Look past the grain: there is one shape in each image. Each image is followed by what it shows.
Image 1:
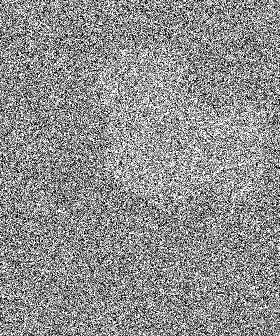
car
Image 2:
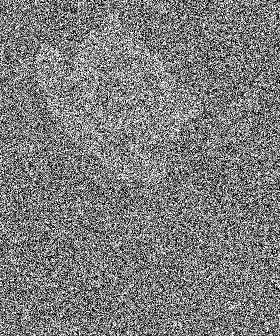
telephone
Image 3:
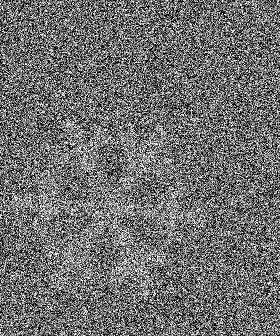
snowflake
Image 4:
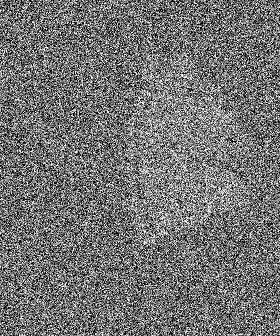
chess knight
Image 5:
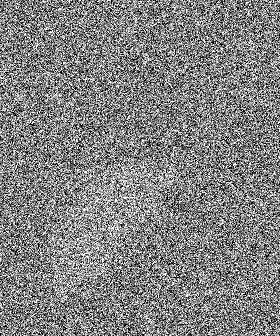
umbrella
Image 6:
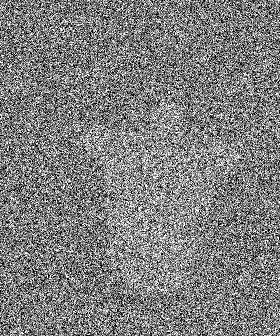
bell
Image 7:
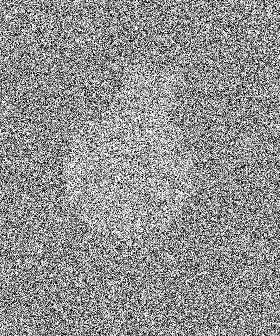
light bulb
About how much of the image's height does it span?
half
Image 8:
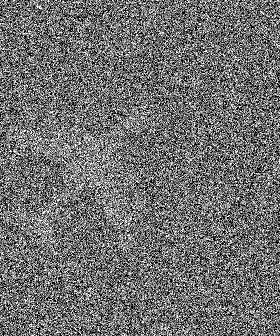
airplane
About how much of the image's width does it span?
half
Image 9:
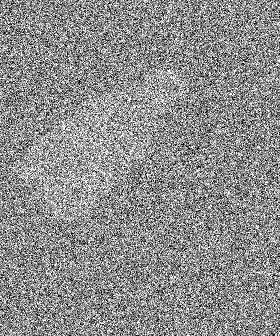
bottle
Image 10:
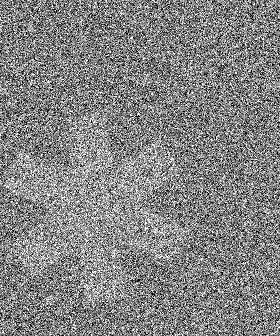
asterisk
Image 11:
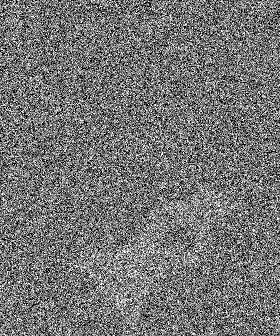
chess bishop
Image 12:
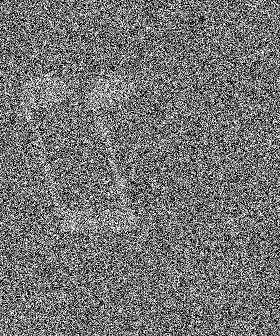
pair of musical notes
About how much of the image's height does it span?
half
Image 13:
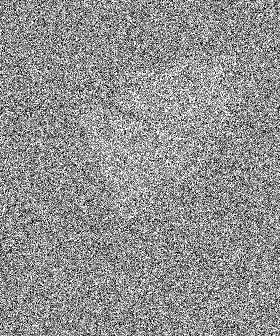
chess knight
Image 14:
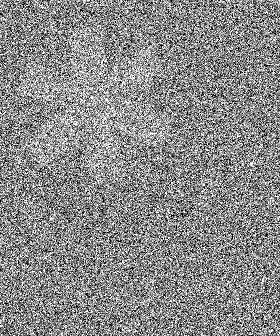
asterisk
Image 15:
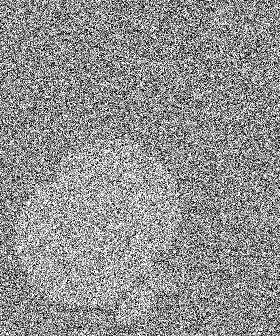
apple
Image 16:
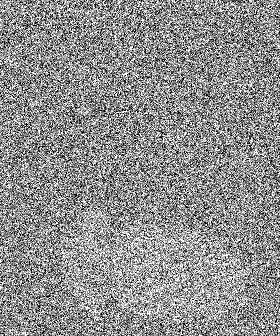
footprint
